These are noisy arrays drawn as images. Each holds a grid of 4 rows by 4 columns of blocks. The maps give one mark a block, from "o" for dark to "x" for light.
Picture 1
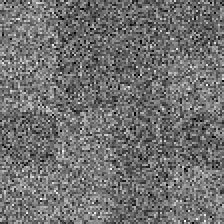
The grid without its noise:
xooo
xoox
oxoo
xxox
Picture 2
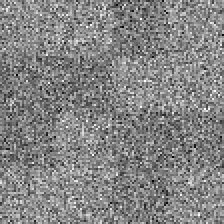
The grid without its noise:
xxox
ooxx
oxoo
xxox
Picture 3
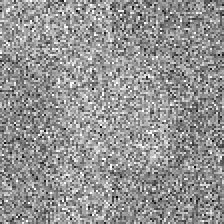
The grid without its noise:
xxoo
oxxo
oxxo
oxoo
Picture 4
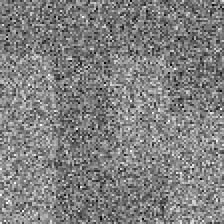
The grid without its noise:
oooo
xoxo
xoxx
xoox
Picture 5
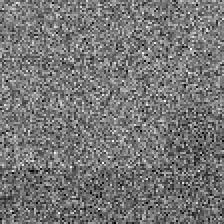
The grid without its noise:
xxxx
xxxx
xxxo
oooo
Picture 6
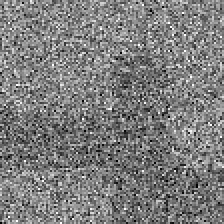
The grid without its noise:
xxxx
xxox
ooox
xxoo
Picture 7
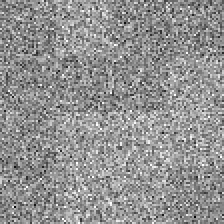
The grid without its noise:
oxoo
ooox
oxxx
oxxo
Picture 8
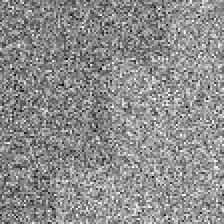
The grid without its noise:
ooox
ooxx
ooxx
oxxx
